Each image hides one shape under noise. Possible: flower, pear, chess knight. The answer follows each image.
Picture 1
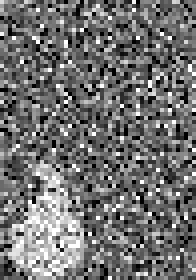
pear
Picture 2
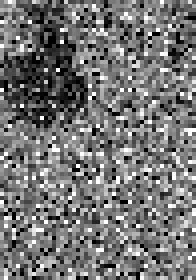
pear
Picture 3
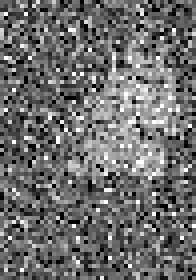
chess knight
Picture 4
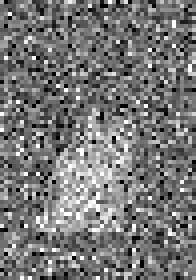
chess knight
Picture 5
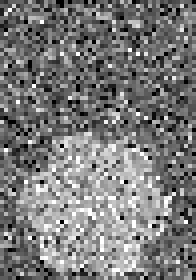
flower
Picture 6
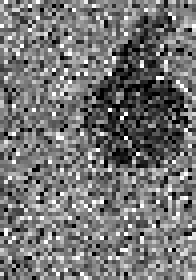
pear
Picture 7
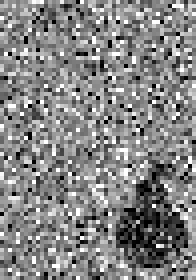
pear
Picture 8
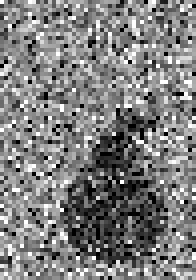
pear
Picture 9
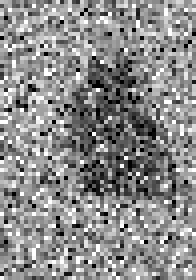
chess knight
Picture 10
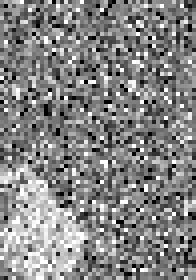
pear
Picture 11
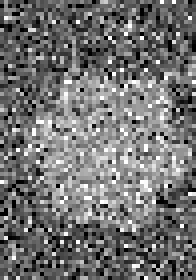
flower
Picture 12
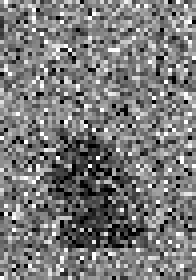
chess knight
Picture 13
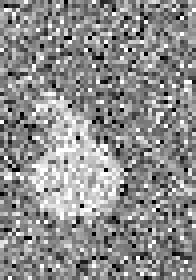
pear
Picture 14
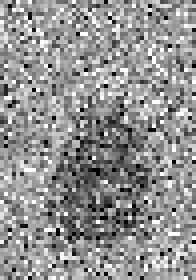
chess knight
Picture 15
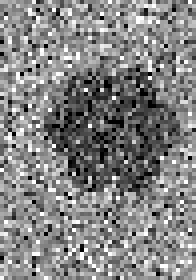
flower
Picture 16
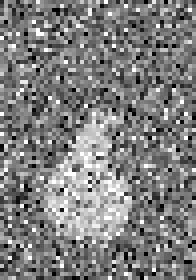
pear
